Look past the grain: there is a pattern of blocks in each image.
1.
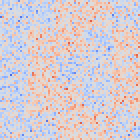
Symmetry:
top and bottom mirror each other
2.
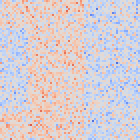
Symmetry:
top and bottom mirror each other
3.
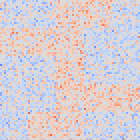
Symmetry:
the same after a half turn
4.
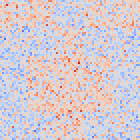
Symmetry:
left and right mirror each other
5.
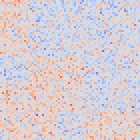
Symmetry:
mirrored about the diagonal from the bottom left
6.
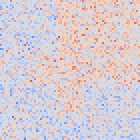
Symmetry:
mirrored about the diagonal from the bottom left
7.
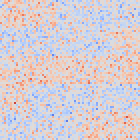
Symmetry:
the same after a half turn
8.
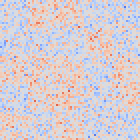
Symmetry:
mirrored about the diagonal from the bottom left
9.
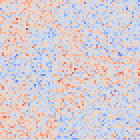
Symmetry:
top and bottom mirror each other
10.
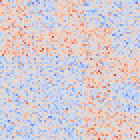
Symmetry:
mirrored about the diagonal from the bottom left
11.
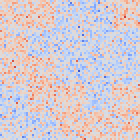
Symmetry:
mirrored about the diagonal from the bottom left
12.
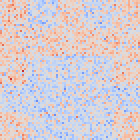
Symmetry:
left and right mirror each other
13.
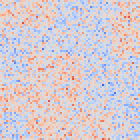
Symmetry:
no symmetry
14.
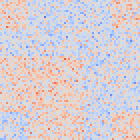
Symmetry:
mirrored about the diagonal from the bottom left
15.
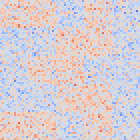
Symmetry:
top and bottom mirror each other
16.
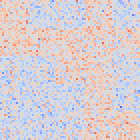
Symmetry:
mirrored about the diagonal from the bottom left
